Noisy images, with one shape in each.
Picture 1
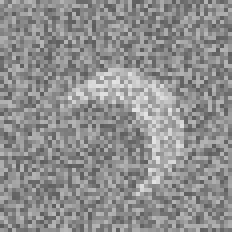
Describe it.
light crescent
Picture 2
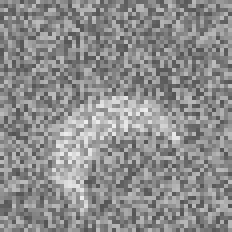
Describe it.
light crescent
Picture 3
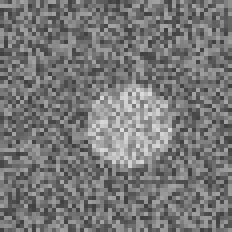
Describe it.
light disc, centre
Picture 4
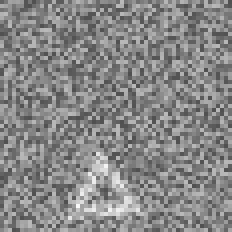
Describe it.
light triangle frame, bottom middle
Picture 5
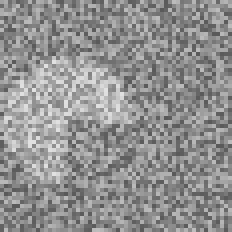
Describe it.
light disc with a wedge cut out
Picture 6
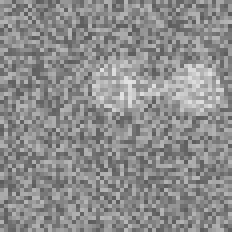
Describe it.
light dumbbell
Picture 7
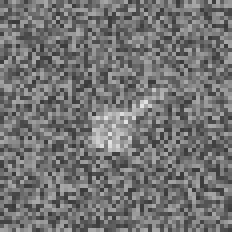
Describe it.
light lollipop, centre
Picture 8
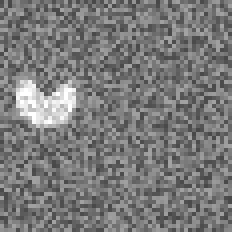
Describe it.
light disc with a wedge cut out, middle left
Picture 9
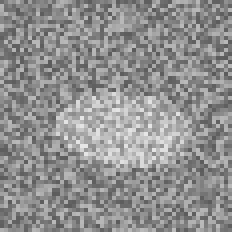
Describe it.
light ellipse
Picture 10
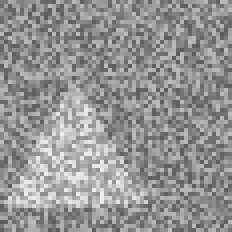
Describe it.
light triangle
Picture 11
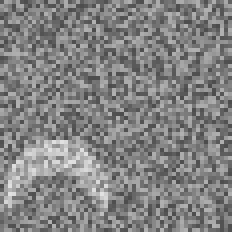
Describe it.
light crescent, bottom left
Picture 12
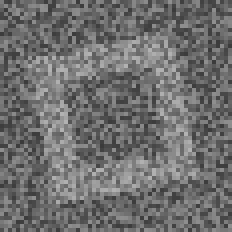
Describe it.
light square frame
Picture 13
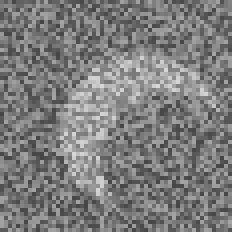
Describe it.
light crescent
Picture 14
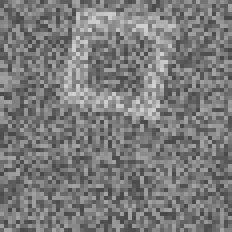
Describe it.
light square frame
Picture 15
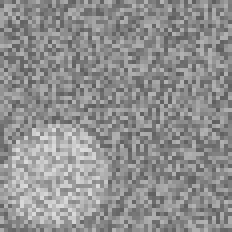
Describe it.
light disc, bottom left
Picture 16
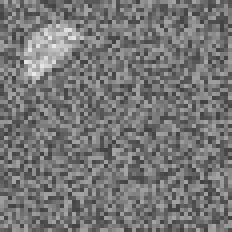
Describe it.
light half disc, top left
